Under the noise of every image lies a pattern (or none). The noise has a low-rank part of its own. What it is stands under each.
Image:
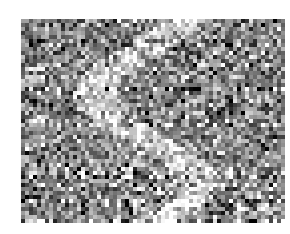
a wavy band
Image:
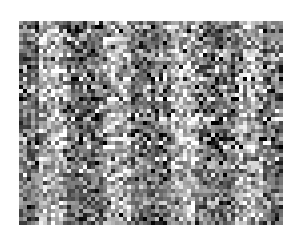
vertical stripes
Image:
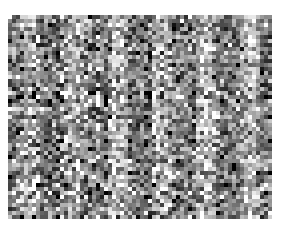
vertical stripes
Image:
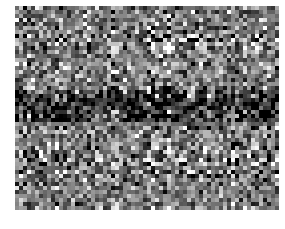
one horizontal stripe
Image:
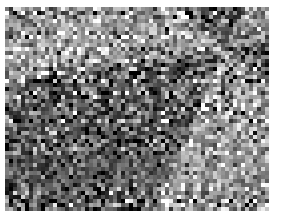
spokes from one point
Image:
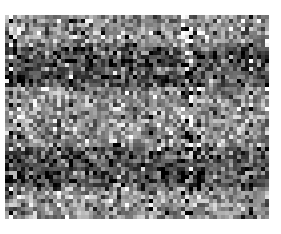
horizontal stripes
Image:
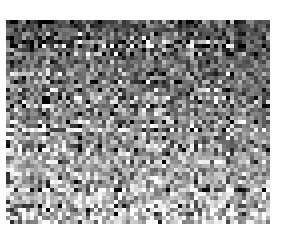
a smooth slope
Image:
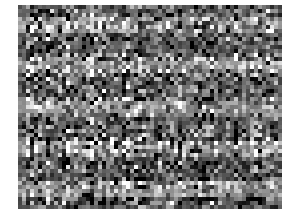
horizontal stripes
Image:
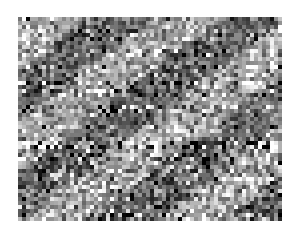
diagonal stripes
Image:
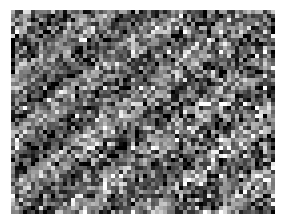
diagonal stripes
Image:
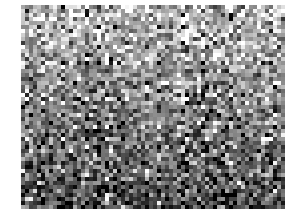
a smooth slope
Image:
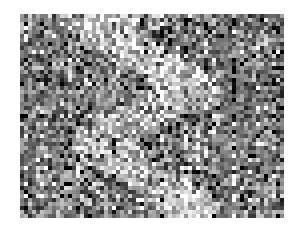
a wavy band
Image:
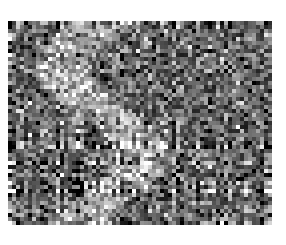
a wavy band
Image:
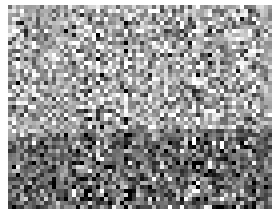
a sharp edge
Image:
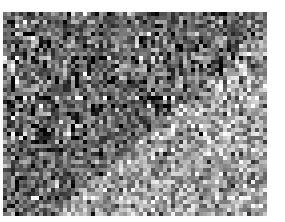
a sharp edge
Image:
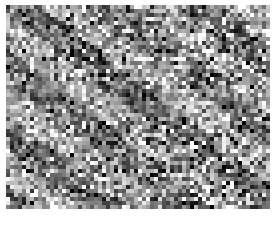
diagonal stripes
